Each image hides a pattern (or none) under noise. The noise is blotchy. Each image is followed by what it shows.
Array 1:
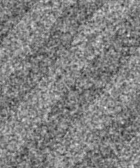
diagonal stripes
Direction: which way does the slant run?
bottom left to top right
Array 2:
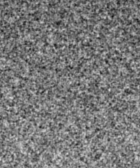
a smooth slope
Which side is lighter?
bottom
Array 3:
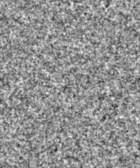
only noise
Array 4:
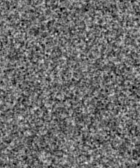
only noise
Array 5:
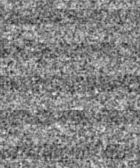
horizontal stripes
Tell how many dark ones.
5
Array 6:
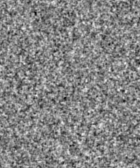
only noise
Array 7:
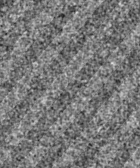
diagonal stripes
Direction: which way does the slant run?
bottom left to top right
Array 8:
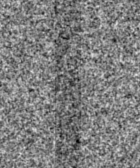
one vertical stripe
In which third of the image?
middle
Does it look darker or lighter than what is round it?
darker
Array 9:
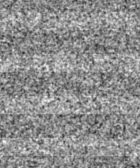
horizontal stripes
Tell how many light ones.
4
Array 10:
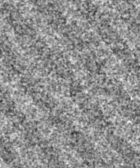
diagonal stripes
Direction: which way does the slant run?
top left to bottom right
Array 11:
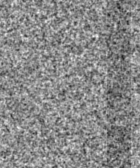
one vertical stripe
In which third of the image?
right
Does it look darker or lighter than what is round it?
darker
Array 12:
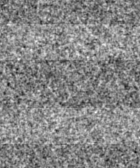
horizontal stripes
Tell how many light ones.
2
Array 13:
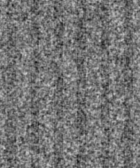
vertical stripes
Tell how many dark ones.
6
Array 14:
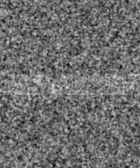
one horizontal stripe
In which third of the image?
middle
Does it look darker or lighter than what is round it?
lighter
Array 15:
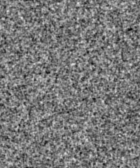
only noise
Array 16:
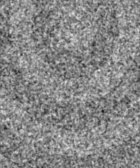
rings round one point
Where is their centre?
top middle
